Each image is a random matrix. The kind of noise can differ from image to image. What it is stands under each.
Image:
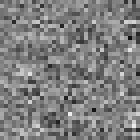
low rank plus noise
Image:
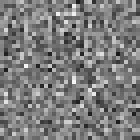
low rank plus noise
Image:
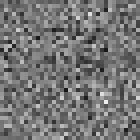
low rank plus noise
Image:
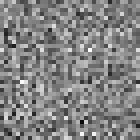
low rank plus noise
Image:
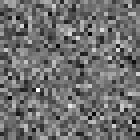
independent entries
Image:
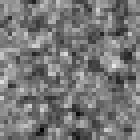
blotchy
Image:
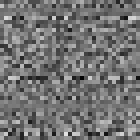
rows of uneven size
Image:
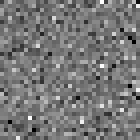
heavy tails
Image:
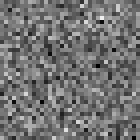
independent entries
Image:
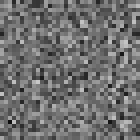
low rank plus noise
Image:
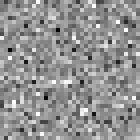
heavy tails
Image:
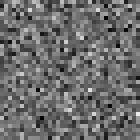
independent entries
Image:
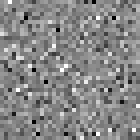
heavy tails
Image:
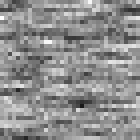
streaked along the rows
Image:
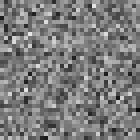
independent entries
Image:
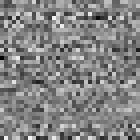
rows of uneven size
